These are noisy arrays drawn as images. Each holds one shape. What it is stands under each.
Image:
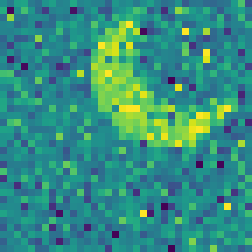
crescent
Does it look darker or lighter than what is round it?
lighter
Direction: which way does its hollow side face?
up and right
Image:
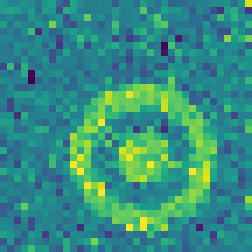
bullseye
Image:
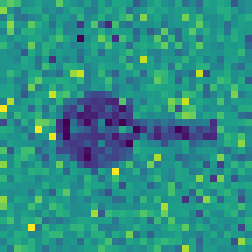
lollipop
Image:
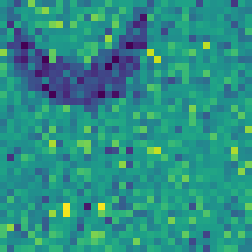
crescent
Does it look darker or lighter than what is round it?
darker
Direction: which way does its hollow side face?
up
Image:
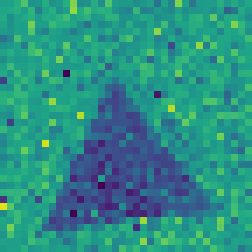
triangle
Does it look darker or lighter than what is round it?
darker
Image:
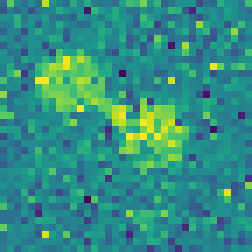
dumbbell
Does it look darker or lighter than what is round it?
lighter
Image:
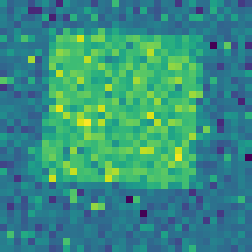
square
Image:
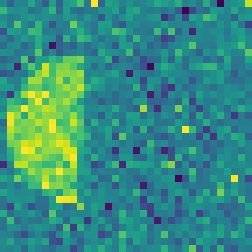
half disc
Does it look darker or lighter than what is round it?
lighter
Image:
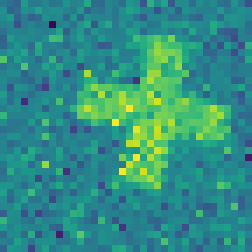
cross
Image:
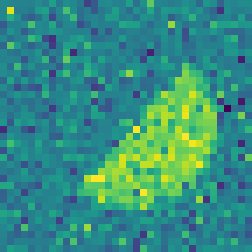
half disc
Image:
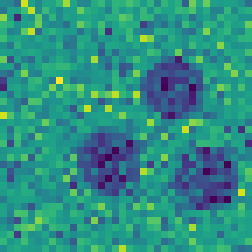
three dots
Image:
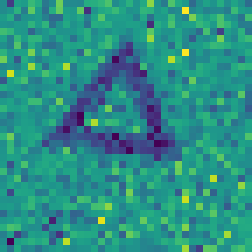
triangle frame
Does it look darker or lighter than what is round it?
darker
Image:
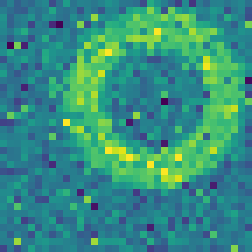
ring
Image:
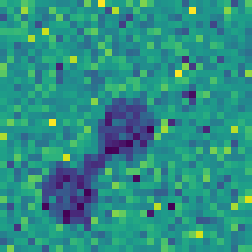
dumbbell
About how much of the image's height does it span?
half
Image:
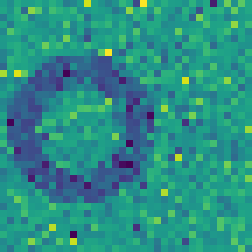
ring
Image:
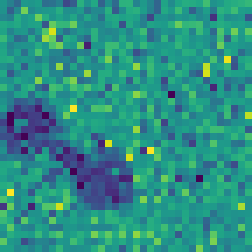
dumbbell
